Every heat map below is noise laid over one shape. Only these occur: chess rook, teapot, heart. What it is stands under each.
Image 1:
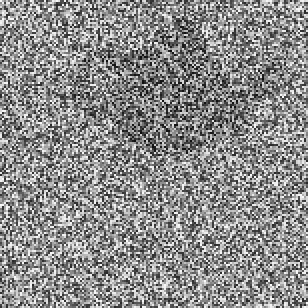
teapot
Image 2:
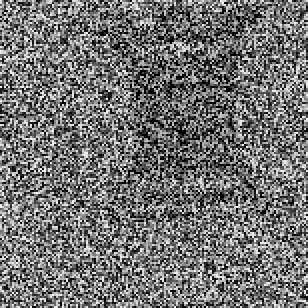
chess rook
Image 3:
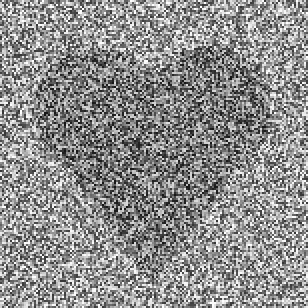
heart
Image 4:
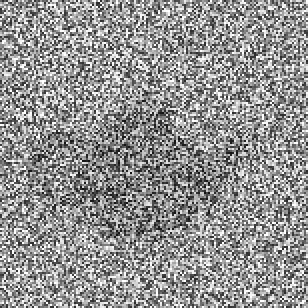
teapot
